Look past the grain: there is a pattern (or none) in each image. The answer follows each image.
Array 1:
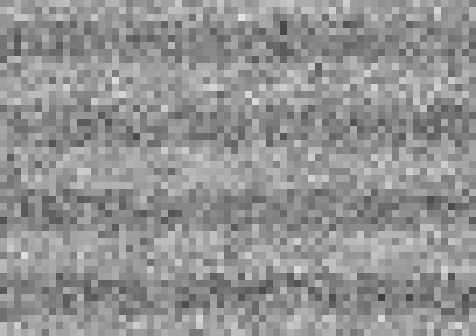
horizontal stripes
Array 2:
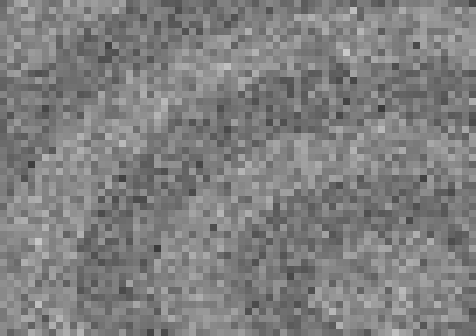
rings round one point
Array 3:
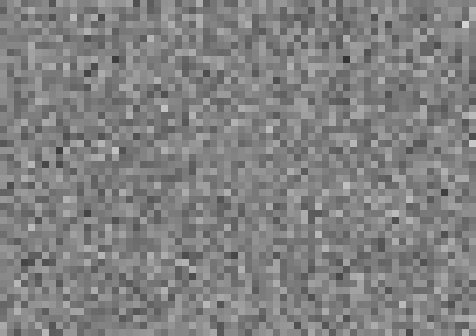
only noise
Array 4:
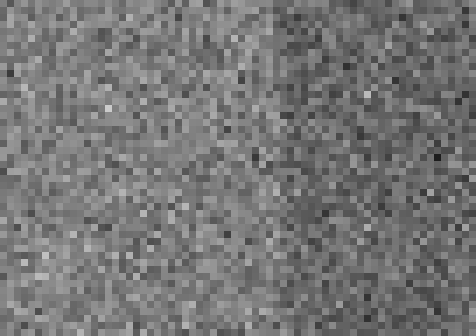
a sharp edge
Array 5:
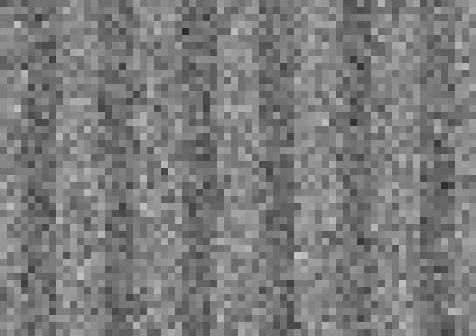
vertical stripes
